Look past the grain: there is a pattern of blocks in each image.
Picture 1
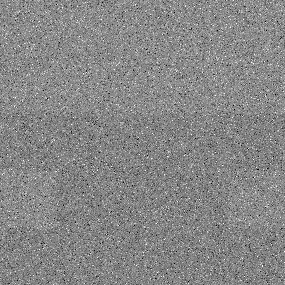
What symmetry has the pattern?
left and right mirror each other
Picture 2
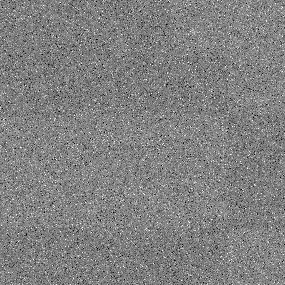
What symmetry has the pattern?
no symmetry
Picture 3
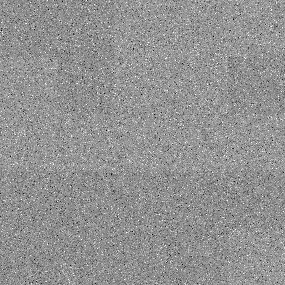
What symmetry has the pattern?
no symmetry
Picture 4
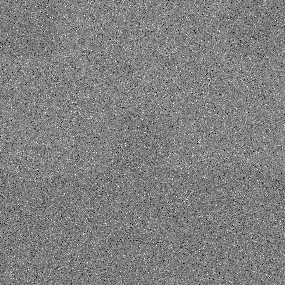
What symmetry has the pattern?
left and right mirror each other
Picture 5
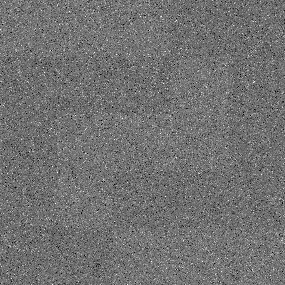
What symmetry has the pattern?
the same after a half turn
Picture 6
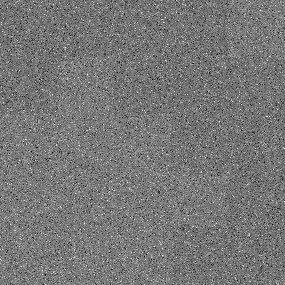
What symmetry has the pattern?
mirrored about the diagonal from the bottom left
